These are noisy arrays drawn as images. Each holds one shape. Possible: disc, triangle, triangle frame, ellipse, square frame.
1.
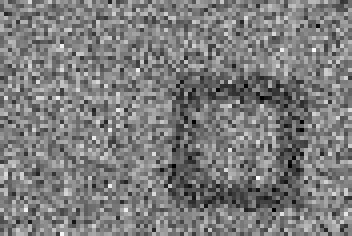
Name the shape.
square frame
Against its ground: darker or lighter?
darker
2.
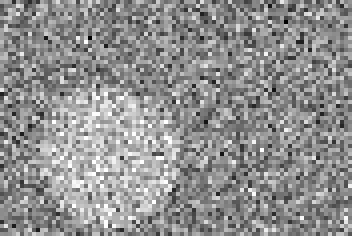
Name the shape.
disc
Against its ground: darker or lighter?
lighter
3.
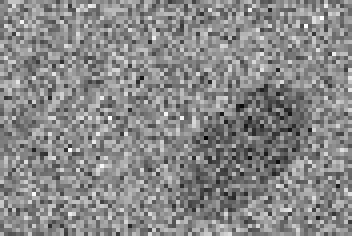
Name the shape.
ellipse
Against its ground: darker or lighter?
darker
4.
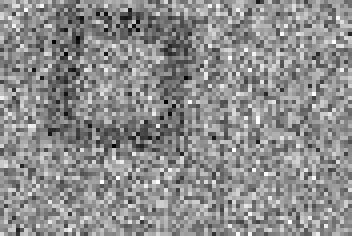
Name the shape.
square frame
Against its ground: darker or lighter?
darker
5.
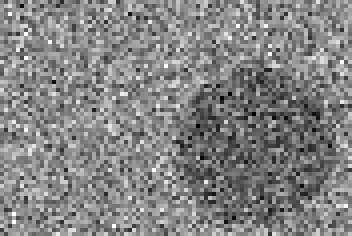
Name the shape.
disc
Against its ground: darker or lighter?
darker
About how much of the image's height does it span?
two thirds
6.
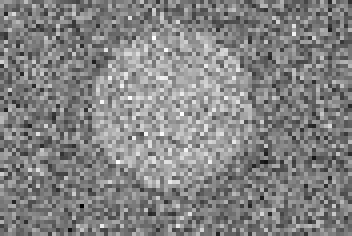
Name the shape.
disc
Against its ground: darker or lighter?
lighter
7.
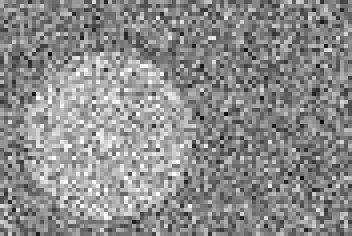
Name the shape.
disc
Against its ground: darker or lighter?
lighter
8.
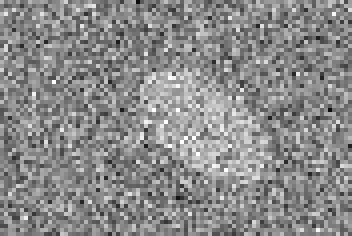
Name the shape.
ellipse
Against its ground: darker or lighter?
lighter
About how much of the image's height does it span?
half
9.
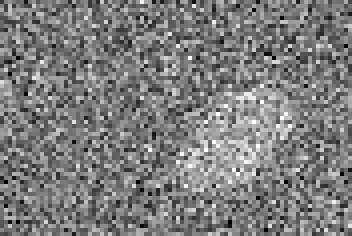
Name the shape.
ellipse
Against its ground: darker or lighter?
lighter
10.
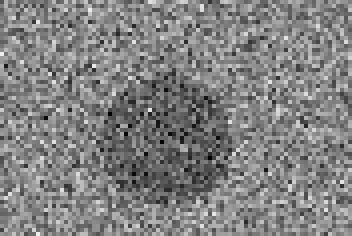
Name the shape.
disc
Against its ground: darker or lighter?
darker
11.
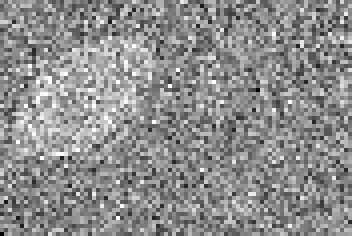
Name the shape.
ellipse
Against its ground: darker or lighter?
lighter
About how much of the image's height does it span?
half
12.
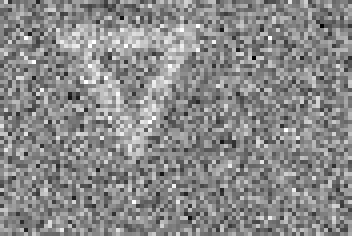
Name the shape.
triangle frame
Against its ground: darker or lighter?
lighter
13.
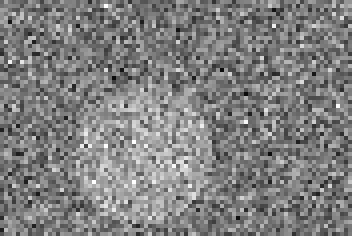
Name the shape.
disc
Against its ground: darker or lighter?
lighter
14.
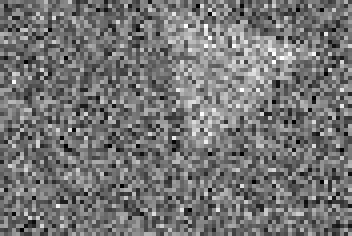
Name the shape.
triangle
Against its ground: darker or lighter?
lighter
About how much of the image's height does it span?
two thirds
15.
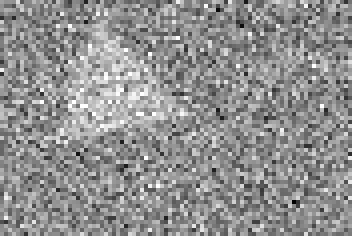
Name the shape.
triangle
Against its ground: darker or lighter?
lighter
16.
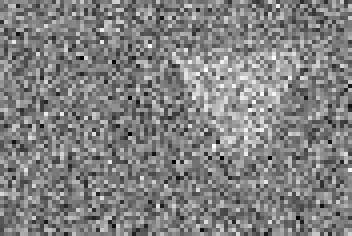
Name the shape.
triangle
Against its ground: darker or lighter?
lighter
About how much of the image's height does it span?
half
